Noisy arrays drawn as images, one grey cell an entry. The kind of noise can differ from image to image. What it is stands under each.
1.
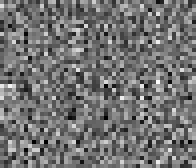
low rank plus noise
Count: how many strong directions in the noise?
three or four
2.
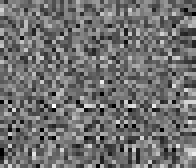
low rank plus noise
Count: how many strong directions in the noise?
two
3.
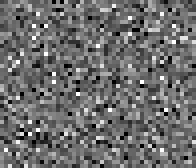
heavy tails
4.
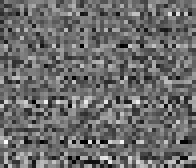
rows of uneven size
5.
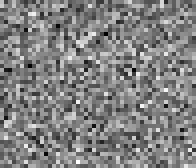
independent entries
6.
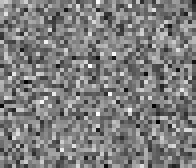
independent entries
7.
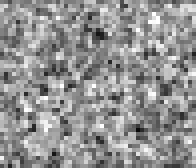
blotchy
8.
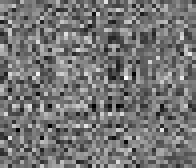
low rank plus noise
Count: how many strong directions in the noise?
two
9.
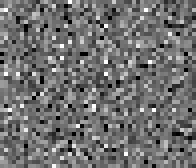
heavy tails
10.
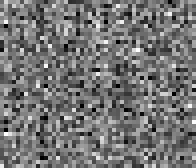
low rank plus noise
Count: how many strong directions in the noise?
five to eight
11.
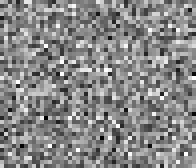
independent entries
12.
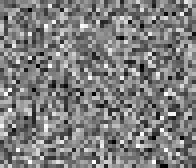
independent entries
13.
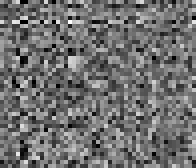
low rank plus noise
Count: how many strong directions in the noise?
one
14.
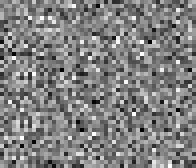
low rank plus noise
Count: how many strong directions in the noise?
five to eight
